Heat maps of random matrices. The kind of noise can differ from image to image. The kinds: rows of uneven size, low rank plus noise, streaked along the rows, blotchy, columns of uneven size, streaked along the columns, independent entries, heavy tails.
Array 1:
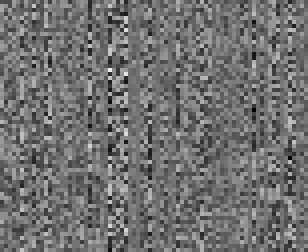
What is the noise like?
columns of uneven size
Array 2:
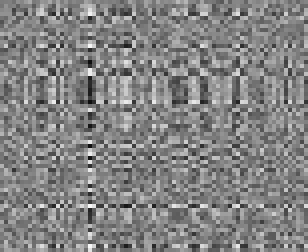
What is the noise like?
low rank plus noise
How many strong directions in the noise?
one
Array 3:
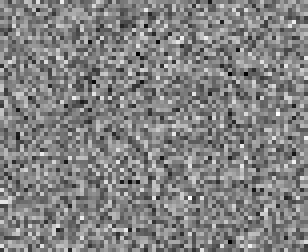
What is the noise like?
independent entries
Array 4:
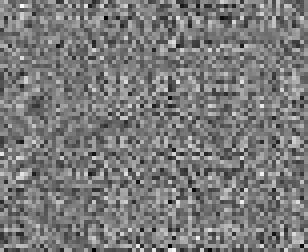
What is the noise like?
low rank plus noise
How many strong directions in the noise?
three or four
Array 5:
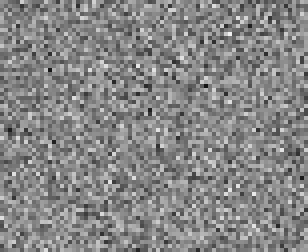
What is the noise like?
independent entries
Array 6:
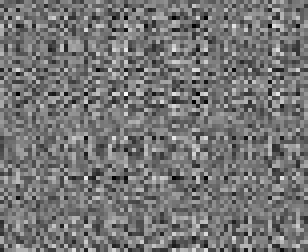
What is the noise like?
low rank plus noise
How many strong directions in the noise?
two
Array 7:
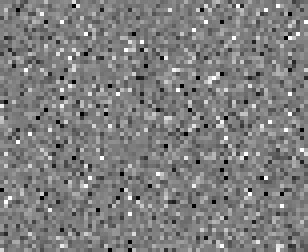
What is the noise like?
heavy tails
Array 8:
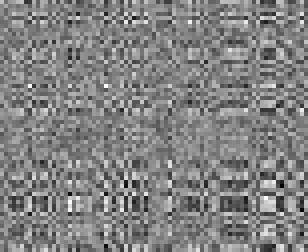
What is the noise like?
low rank plus noise
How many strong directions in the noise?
one
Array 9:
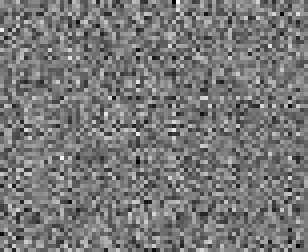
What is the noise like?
low rank plus noise
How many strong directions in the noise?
five to eight
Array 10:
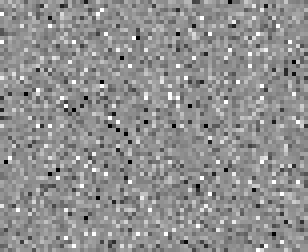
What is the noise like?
heavy tails
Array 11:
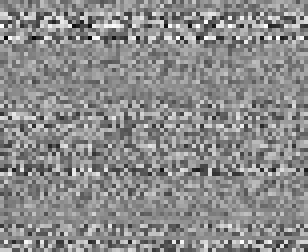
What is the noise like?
rows of uneven size
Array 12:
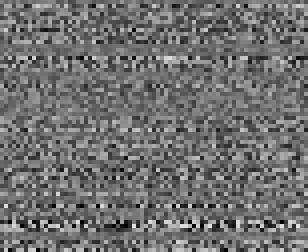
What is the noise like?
rows of uneven size
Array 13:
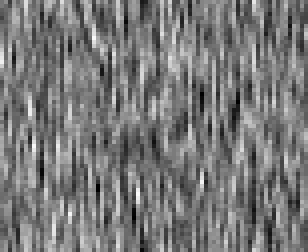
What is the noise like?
streaked along the columns
